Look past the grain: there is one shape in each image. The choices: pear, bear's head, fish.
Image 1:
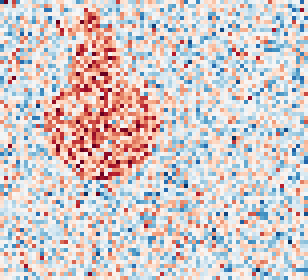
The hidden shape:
pear
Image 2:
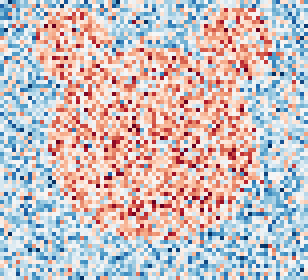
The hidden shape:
bear's head
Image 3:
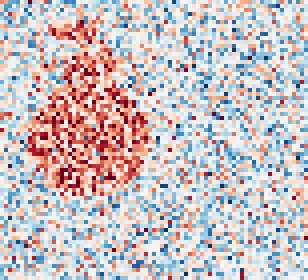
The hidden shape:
pear
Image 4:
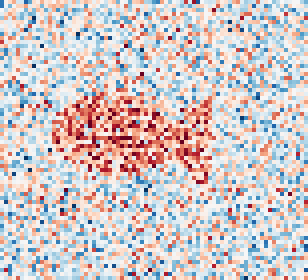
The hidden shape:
fish
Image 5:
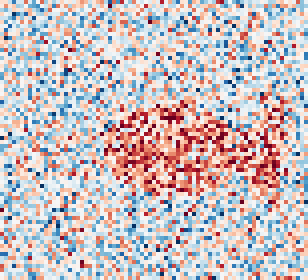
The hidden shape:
fish
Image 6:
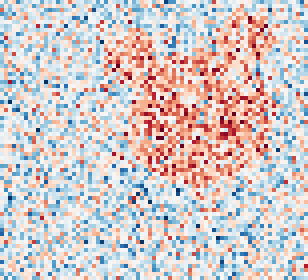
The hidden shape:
bear's head
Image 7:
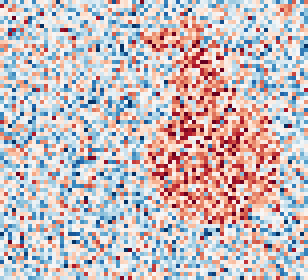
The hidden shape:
pear
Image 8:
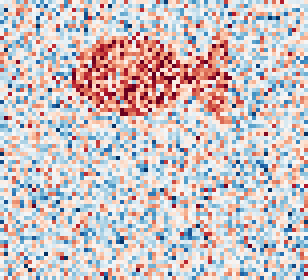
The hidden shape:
fish
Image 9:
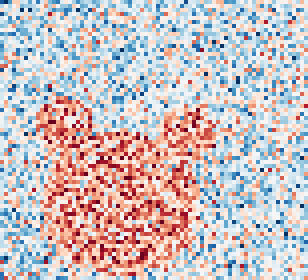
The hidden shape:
bear's head
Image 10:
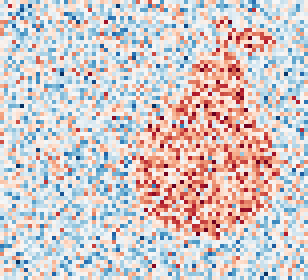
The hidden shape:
pear
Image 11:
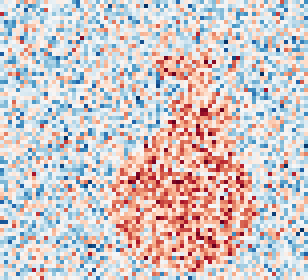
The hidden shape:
pear
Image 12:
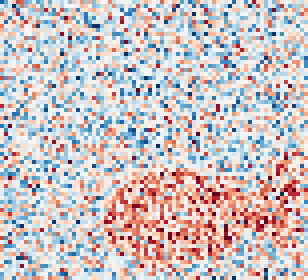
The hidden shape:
fish
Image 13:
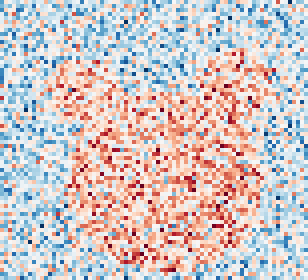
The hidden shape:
bear's head
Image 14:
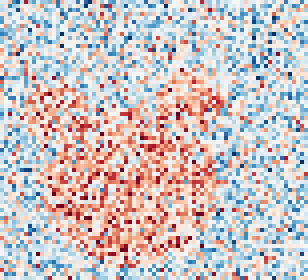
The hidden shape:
bear's head
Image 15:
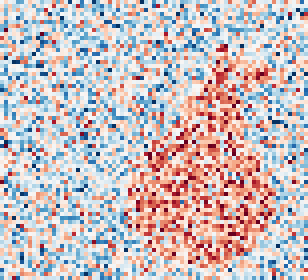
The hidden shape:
pear
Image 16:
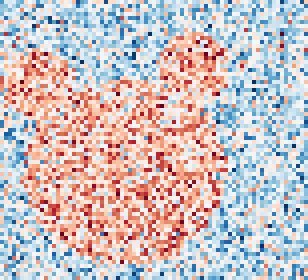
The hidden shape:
bear's head
